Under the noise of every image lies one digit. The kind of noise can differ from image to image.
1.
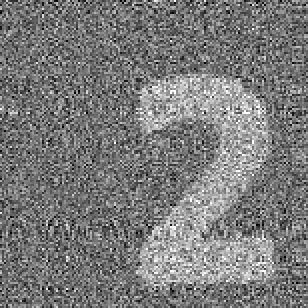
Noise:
low rank plus noise
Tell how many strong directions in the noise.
three or four
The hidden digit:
2
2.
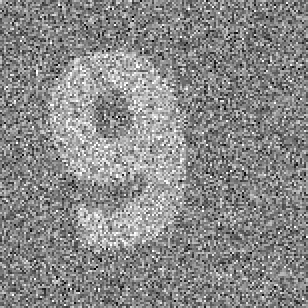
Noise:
independent entries
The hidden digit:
9
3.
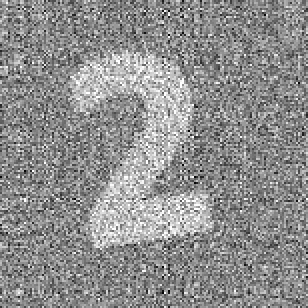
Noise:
low rank plus noise
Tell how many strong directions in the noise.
three or four
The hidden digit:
2
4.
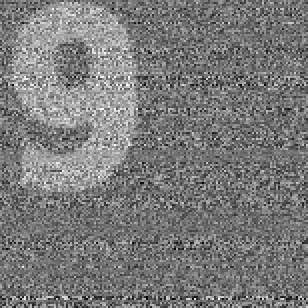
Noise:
rows of uneven size
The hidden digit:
9
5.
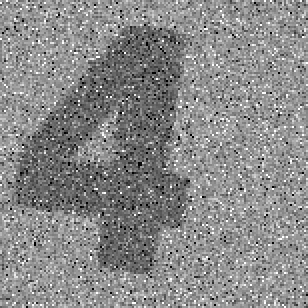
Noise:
heavy tails
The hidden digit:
4
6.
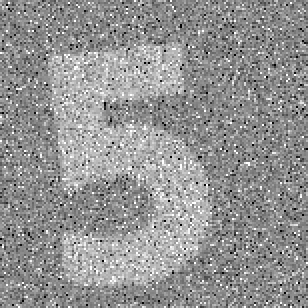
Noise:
heavy tails
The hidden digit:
5
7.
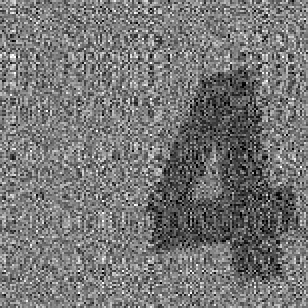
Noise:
low rank plus noise
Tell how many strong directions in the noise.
two
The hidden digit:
4
